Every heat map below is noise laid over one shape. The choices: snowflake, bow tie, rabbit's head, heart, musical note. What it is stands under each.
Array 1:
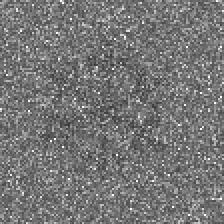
snowflake
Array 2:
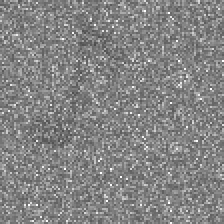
musical note
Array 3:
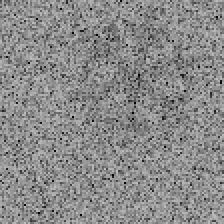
snowflake
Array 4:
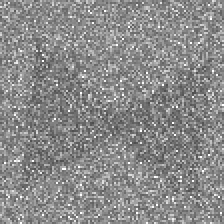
bow tie
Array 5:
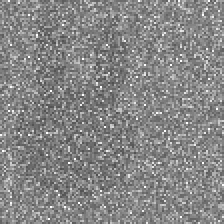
rabbit's head
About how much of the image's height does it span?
nearly all
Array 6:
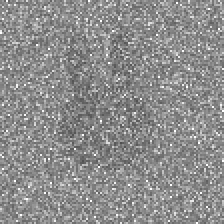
rabbit's head
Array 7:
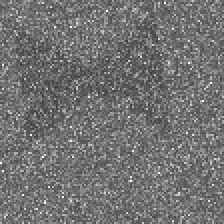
bow tie
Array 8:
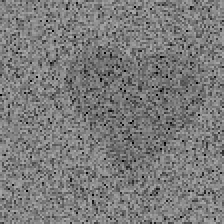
heart
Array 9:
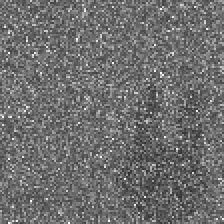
rabbit's head
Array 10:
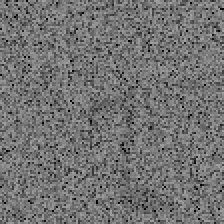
musical note
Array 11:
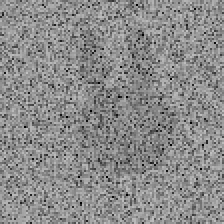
rabbit's head
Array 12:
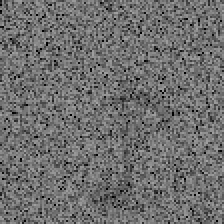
musical note
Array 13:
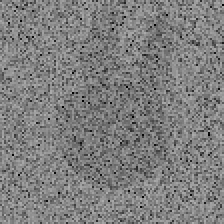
rabbit's head
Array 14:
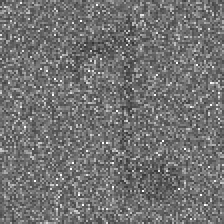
musical note
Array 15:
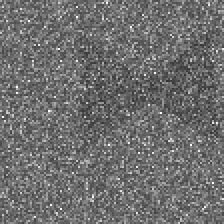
bow tie
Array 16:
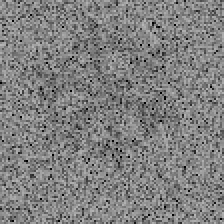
snowflake
